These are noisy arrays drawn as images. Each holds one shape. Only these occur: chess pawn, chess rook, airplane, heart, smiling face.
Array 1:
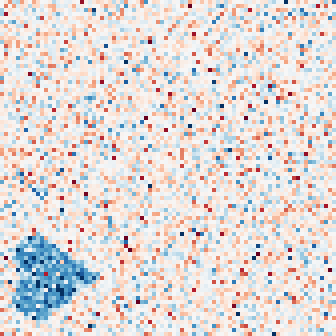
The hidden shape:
heart
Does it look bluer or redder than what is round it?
bluer
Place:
bottom left
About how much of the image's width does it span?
a quarter
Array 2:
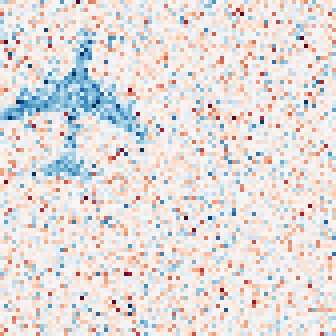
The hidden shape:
airplane
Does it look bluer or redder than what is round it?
bluer
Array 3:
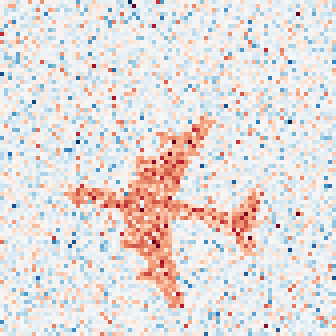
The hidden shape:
airplane
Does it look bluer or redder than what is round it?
redder
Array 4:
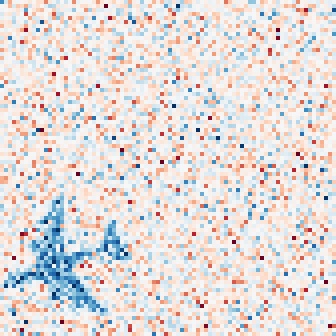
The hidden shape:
airplane
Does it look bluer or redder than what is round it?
bluer
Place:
bottom left
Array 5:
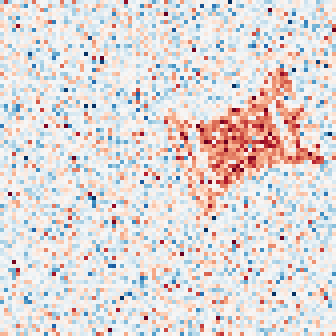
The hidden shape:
chess rook
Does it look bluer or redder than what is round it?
redder
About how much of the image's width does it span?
half
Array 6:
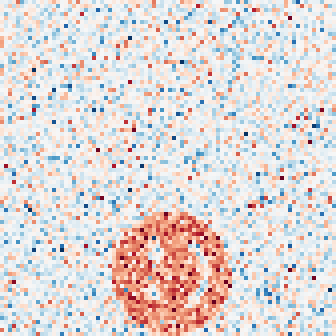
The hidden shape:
smiling face
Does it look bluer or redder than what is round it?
redder
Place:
bottom middle
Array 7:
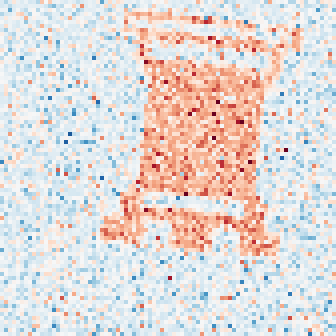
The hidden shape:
chess rook
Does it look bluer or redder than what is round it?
redder
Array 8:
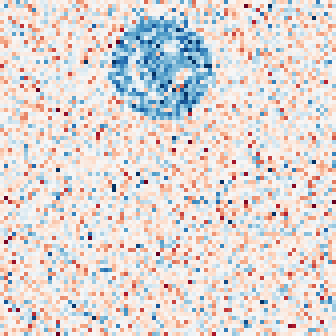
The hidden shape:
smiling face
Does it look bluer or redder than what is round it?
bluer
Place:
top middle
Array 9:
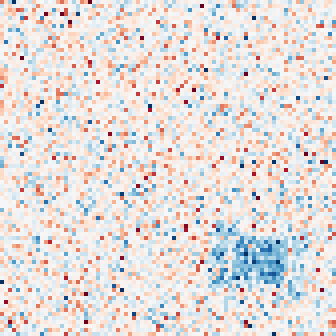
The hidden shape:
chess rook
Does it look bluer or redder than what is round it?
bluer
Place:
bottom right
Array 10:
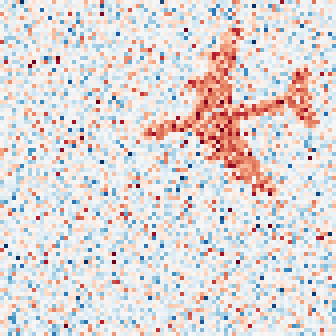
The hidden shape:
airplane
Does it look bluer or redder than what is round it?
redder
